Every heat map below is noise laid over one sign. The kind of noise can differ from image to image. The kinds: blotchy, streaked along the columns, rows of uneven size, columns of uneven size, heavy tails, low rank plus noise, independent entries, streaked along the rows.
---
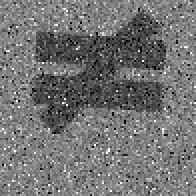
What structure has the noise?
heavy tails
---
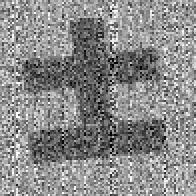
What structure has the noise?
columns of uneven size
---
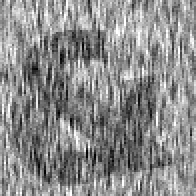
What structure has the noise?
streaked along the columns
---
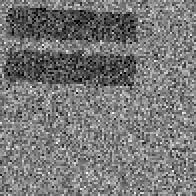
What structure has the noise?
independent entries
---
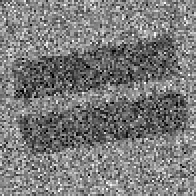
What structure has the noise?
independent entries
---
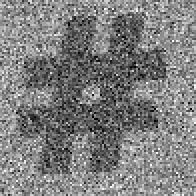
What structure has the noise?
independent entries
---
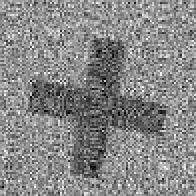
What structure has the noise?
low rank plus noise
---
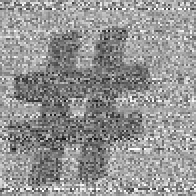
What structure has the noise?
rows of uneven size
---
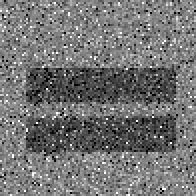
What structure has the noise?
heavy tails
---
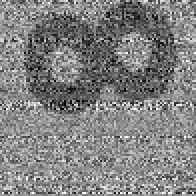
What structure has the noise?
rows of uneven size
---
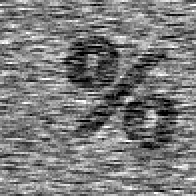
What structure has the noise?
streaked along the rows
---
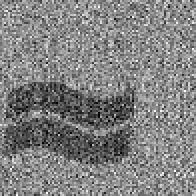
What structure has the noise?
low rank plus noise
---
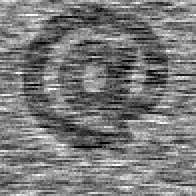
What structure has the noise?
streaked along the rows
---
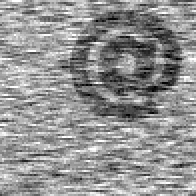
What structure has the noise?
streaked along the rows
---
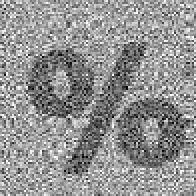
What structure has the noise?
low rank plus noise
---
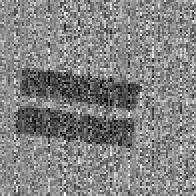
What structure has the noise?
columns of uneven size
